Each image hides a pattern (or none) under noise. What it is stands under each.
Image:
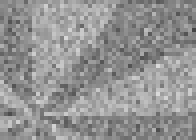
spokes from one point
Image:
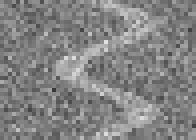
a wavy band
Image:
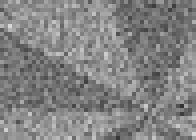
spokes from one point
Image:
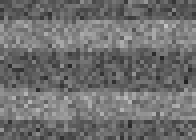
horizontal stripes
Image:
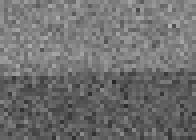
a sharp edge
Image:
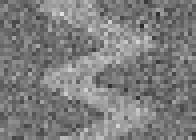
a wavy band
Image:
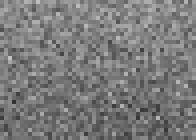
a smooth slope
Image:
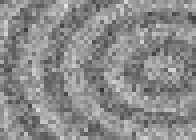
rings round one point
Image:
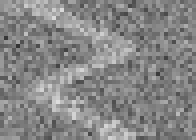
a wavy band
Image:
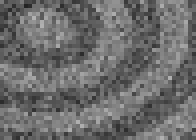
rings round one point
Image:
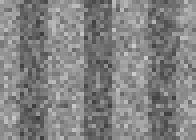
vertical stripes
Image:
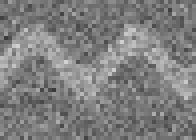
a wavy band
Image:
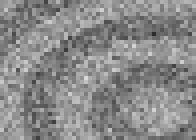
rings round one point
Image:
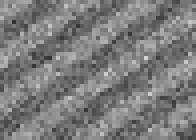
diagonal stripes
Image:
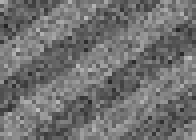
diagonal stripes
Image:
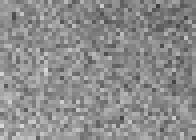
a smooth slope
